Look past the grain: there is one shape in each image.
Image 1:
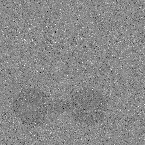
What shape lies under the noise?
dumbbell
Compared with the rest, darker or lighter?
darker
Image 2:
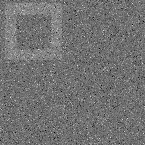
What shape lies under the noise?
square frame
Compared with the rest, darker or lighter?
lighter
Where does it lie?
top left
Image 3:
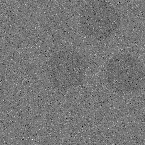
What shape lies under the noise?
three dots
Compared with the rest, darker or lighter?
darker
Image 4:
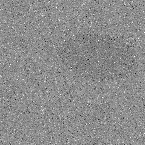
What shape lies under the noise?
ellipse
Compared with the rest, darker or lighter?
darker
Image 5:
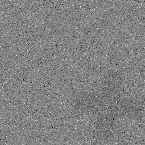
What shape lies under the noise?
cross
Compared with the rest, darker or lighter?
darker
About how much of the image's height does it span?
half
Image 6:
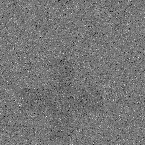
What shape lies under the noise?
cross
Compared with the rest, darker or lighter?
darker
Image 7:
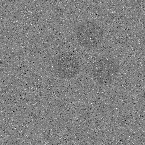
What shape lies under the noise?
three dots
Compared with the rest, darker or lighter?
darker
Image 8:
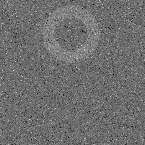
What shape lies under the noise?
ring
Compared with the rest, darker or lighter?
lighter
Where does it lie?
top middle
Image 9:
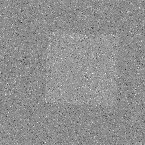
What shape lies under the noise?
square
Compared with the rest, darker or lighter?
lighter
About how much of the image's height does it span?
half
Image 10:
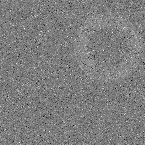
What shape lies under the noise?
ring
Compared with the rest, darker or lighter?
lighter
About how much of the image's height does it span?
half
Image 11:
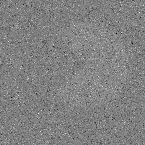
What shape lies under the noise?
disc with a wedge cut out
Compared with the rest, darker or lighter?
lighter
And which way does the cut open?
left
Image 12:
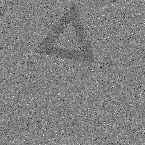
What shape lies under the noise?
triangle frame
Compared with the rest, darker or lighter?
darker
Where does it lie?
top middle
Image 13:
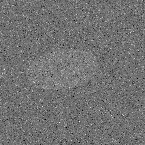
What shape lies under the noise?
ellipse
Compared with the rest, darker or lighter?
lighter
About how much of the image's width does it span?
half
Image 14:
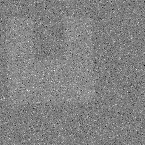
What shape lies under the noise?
square with a notch
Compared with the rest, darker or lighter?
lighter
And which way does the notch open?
up
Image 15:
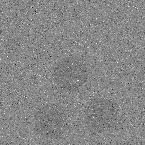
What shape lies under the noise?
three dots
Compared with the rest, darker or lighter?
darker
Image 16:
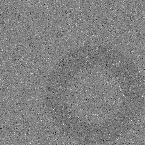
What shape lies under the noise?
ring
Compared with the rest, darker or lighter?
darker
